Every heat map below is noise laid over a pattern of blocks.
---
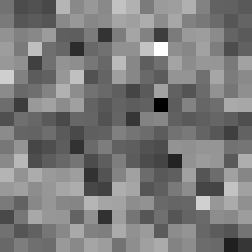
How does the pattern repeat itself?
the same after a half turn
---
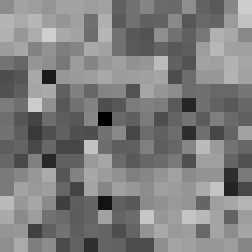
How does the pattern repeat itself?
the same after a half turn
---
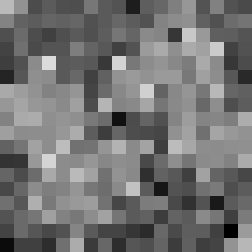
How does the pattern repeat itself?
the same after a half turn
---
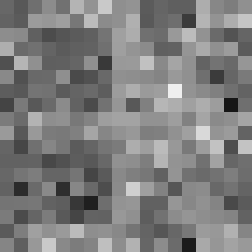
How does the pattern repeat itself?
top and bottom mirror each other
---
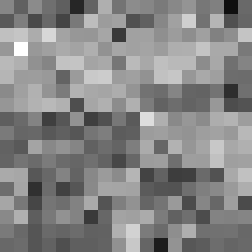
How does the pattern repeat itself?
no symmetry
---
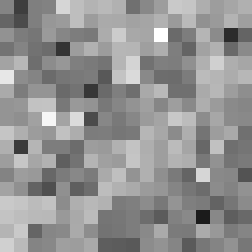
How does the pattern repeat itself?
mirrored about the diagonal from the top left
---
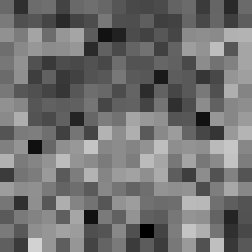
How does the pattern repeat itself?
left and right mirror each other
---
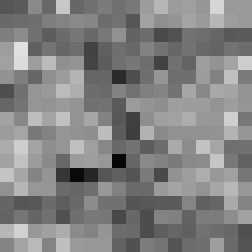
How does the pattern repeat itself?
the same after a half turn
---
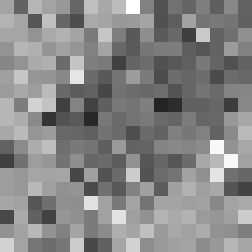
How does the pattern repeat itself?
mirrored about the diagonal from the bottom left
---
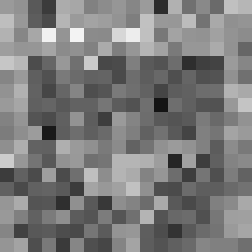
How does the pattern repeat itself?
left and right mirror each other
